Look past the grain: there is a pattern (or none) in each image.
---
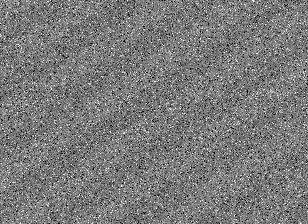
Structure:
diagonal stripes
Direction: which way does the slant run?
bottom left to top right
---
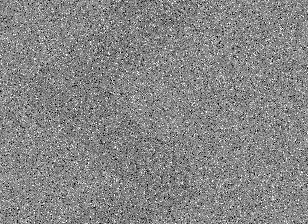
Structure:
a wavy band
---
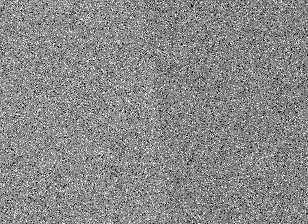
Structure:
a sharp edge
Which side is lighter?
left
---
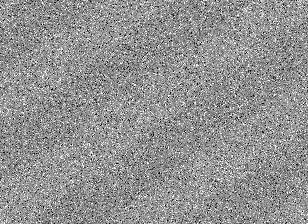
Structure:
diagonal stripes
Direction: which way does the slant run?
bottom left to top right
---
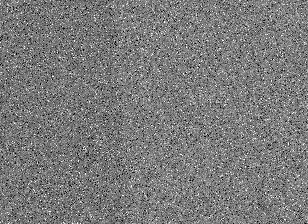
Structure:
a sharp edge
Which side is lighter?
right
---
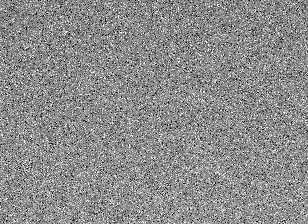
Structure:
a smooth slope
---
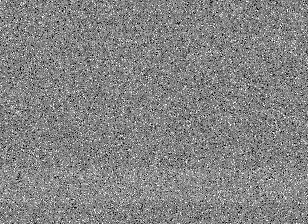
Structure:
one horizontal stripe
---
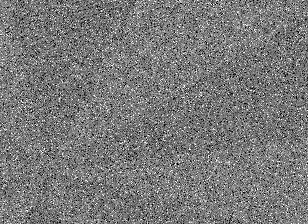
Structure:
spokes from one point
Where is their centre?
bottom left
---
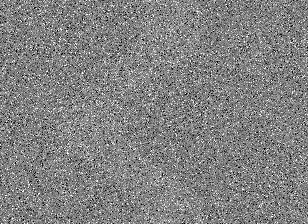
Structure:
a wavy band
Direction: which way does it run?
top to bottom
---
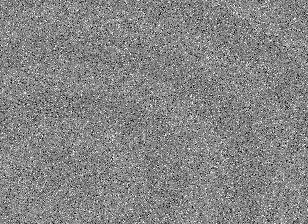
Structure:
rings round one point
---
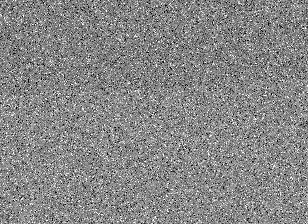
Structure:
a sharp edge
